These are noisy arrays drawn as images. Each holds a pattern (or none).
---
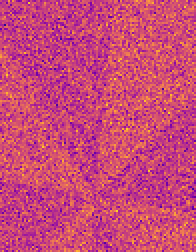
spokes from one point
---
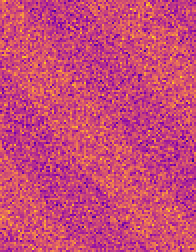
diagonal stripes
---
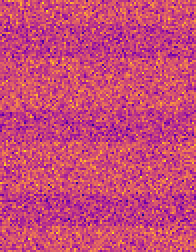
horizontal stripes
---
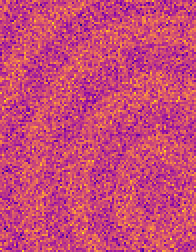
rings round one point
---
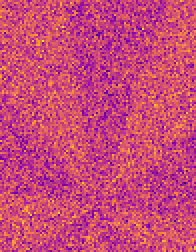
spokes from one point
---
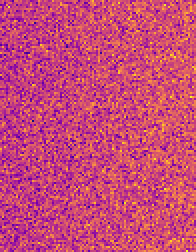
a smooth slope
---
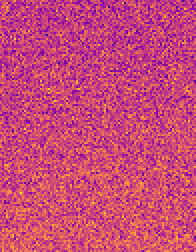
a smooth slope
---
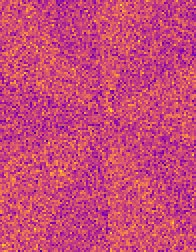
spokes from one point
